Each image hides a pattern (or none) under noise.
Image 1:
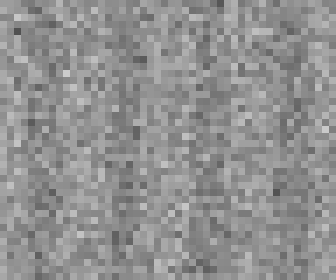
vertical stripes
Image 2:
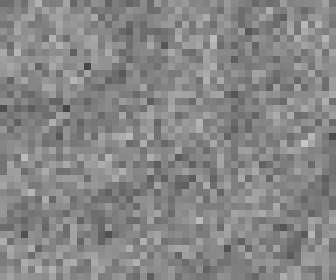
rings round one point
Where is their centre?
top left
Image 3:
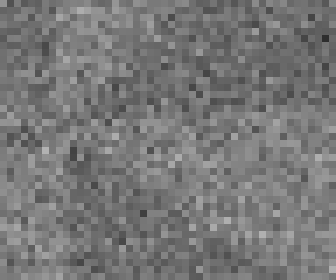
spokes from one point
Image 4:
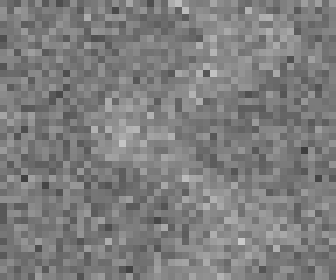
a wavy band
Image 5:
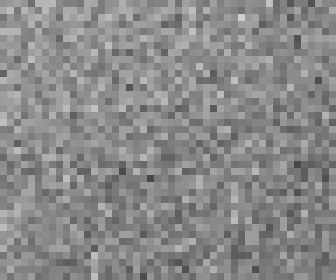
a smooth slope
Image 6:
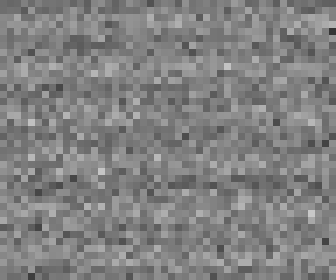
horizontal stripes
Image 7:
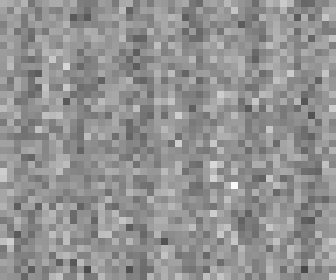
vertical stripes
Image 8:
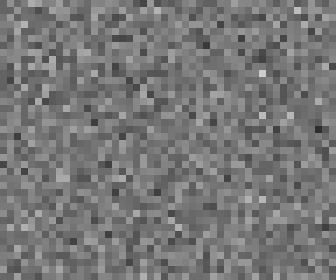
only noise
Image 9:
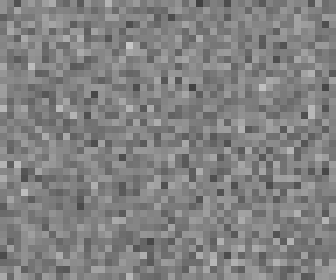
only noise
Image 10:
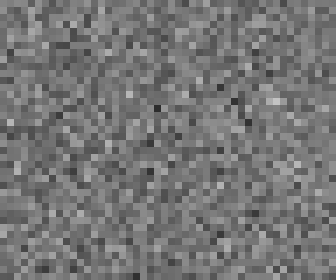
only noise
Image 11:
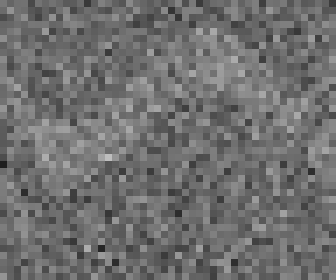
a wavy band
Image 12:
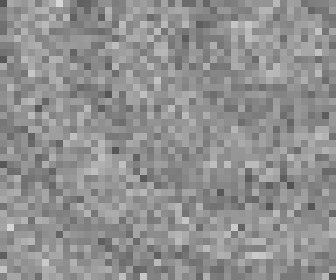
rings round one point
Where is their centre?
top right
